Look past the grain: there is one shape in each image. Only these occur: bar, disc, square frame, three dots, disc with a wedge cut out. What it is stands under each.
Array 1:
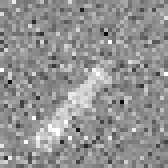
light bar
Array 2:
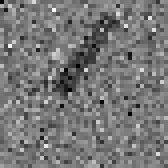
dark bar
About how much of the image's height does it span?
half
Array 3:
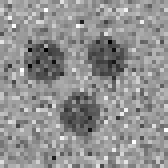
dark three dots
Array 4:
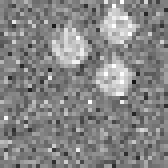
light three dots
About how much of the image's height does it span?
half
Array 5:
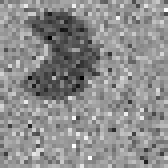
dark disc with a wedge cut out
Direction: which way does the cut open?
left
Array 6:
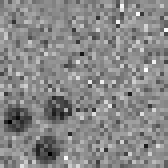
dark three dots, bottom left
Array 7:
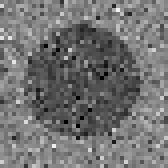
dark disc
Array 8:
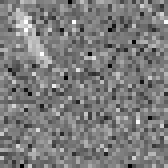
light bar, top left
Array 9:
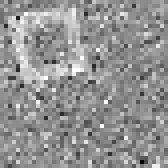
light square frame
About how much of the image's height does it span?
half
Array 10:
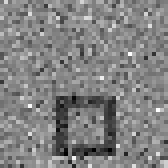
dark square frame, bottom middle
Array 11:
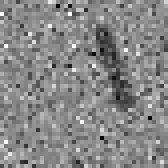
dark bar
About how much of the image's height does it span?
half
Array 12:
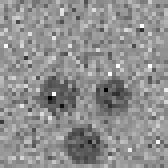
dark three dots
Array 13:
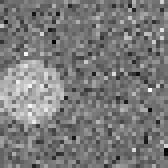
light disc, middle left
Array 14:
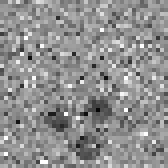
dark three dots, bottom middle
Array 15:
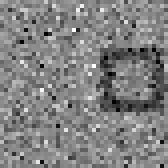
dark square frame, middle right
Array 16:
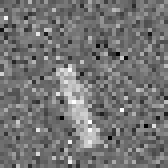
light bar
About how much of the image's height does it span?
half
